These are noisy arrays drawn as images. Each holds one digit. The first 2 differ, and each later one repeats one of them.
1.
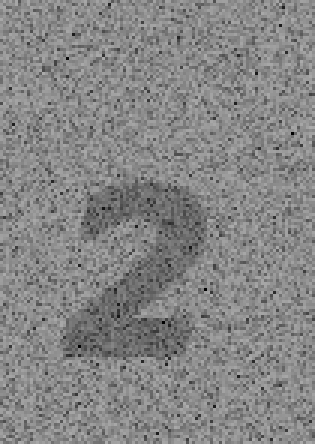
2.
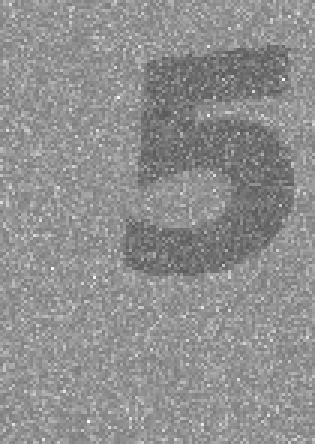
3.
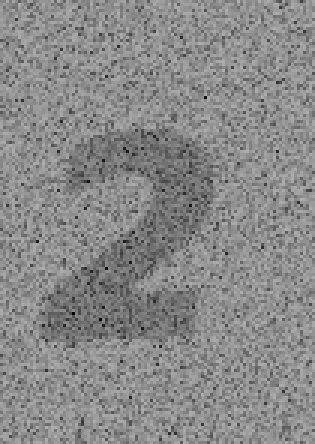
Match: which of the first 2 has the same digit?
1
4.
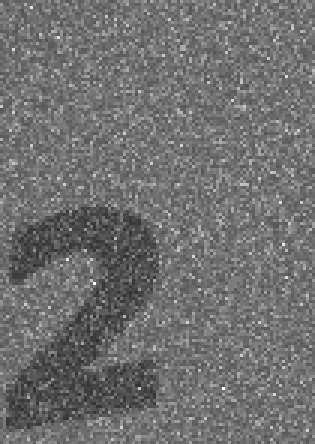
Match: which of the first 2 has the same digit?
1
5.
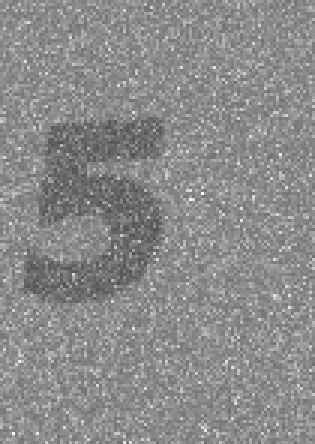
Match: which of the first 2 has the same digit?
2
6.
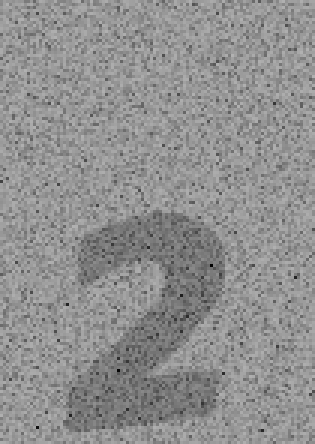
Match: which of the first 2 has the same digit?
1
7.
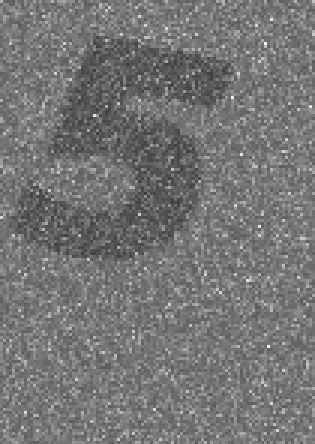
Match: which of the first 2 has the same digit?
2
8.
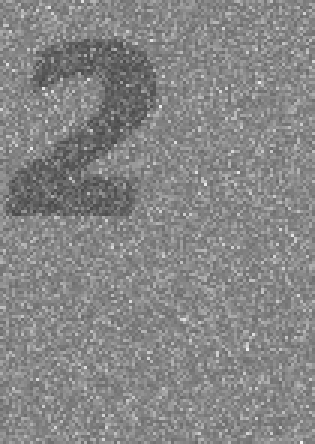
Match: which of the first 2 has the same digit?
1
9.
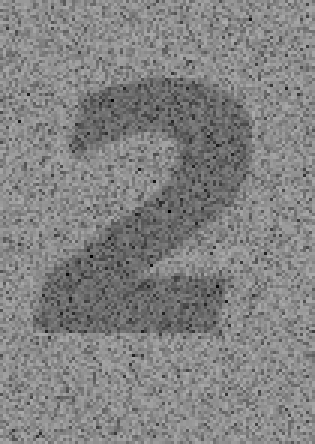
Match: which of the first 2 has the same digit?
1
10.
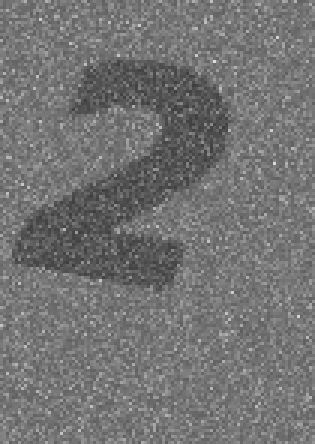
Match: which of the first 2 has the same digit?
1
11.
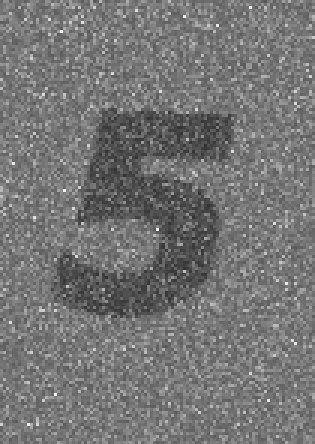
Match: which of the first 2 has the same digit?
2
